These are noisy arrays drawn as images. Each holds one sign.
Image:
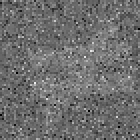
not-equal sign
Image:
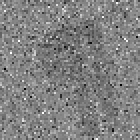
pilcrow
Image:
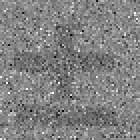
plus-minus sign
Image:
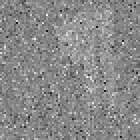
pilcrow
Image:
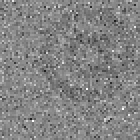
at sign
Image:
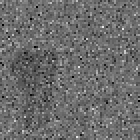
pilcrow
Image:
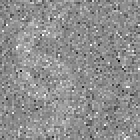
section sign
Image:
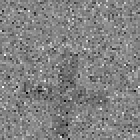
plus sign
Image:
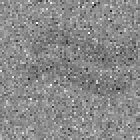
approximately sign
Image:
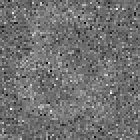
ampersand
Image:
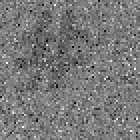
hash sign
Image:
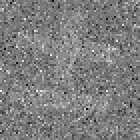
plus-minus sign
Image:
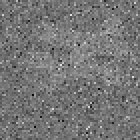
not-equal sign
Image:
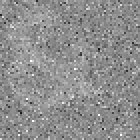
ampersand
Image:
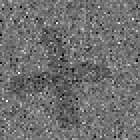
plus sign
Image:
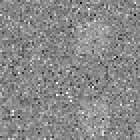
colon
